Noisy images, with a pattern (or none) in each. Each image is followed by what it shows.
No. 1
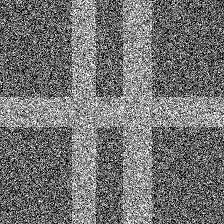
bands of rows crossing bands of columns
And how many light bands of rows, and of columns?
1 and 2
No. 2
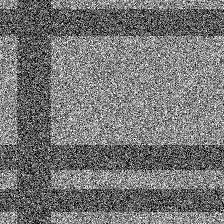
bands of rows crossing bands of columns
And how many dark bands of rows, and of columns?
3 and 1
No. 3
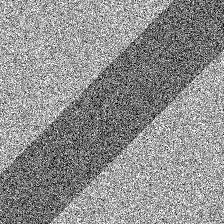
a diagonal band
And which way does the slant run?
bottom left to top right
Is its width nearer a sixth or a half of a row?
a half
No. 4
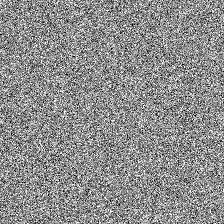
only noise
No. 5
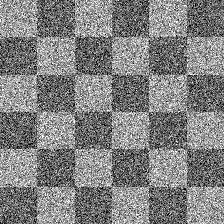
a checkerboard
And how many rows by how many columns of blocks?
6 by 6
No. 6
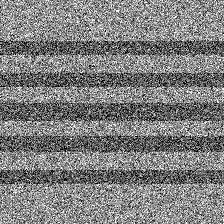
bands of rows
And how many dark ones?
5
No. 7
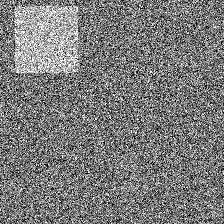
one block
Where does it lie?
top left
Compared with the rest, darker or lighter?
lighter
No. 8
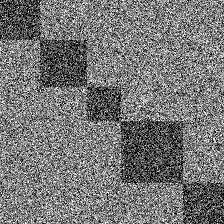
blocks along the diagonal
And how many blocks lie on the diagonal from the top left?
5
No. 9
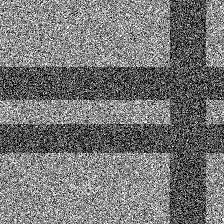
bands of rows crossing bands of columns
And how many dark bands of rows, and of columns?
2 and 1
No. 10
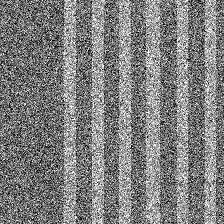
bands of columns
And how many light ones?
6
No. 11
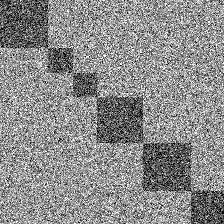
blocks along the diagonal
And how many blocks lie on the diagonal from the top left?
6
